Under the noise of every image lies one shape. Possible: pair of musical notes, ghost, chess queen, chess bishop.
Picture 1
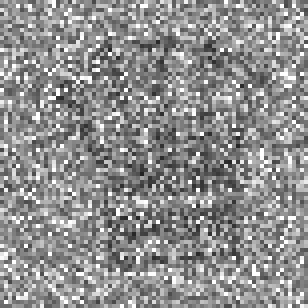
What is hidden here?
dark chess queen
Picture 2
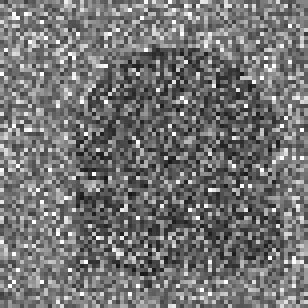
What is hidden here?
dark ghost
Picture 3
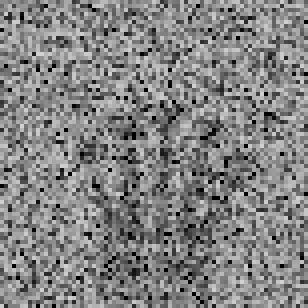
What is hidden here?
dark chess queen
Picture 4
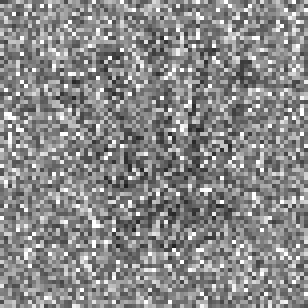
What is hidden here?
dark chess queen
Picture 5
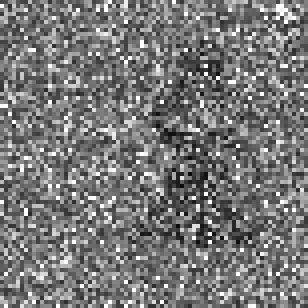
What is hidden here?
dark chess bishop
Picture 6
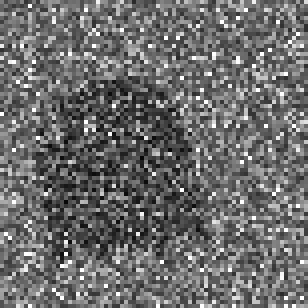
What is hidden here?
dark ghost
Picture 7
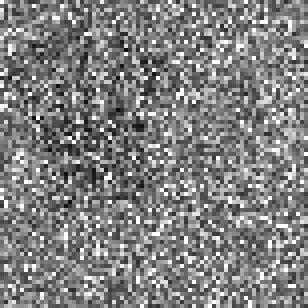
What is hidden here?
dark chess queen
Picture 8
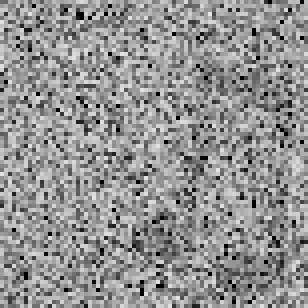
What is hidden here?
dark pair of musical notes
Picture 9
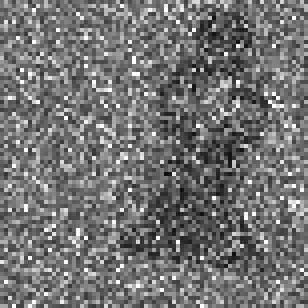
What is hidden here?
dark chess bishop
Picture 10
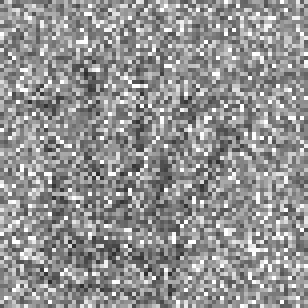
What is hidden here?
dark chess queen
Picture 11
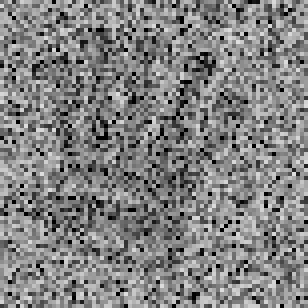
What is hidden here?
dark chess queen
